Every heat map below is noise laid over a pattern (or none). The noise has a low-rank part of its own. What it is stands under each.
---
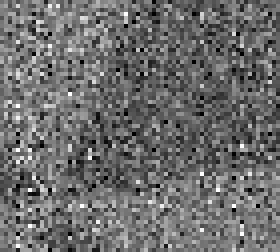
spokes from one point
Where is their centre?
bottom left
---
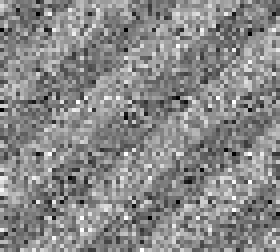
diagonal stripes
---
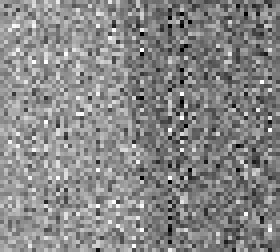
a sharp edge
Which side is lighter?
left
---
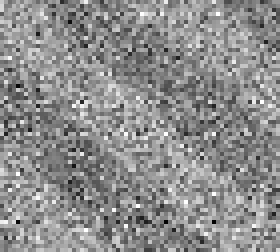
diagonal stripes
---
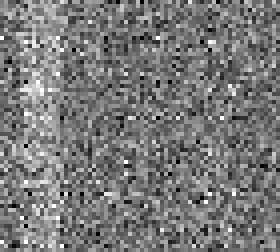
one vertical stripe
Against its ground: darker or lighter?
lighter
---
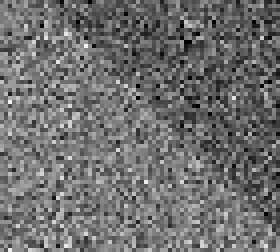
a sharp edge
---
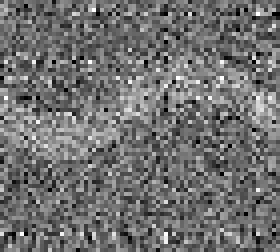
a wavy band
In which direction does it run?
left to right
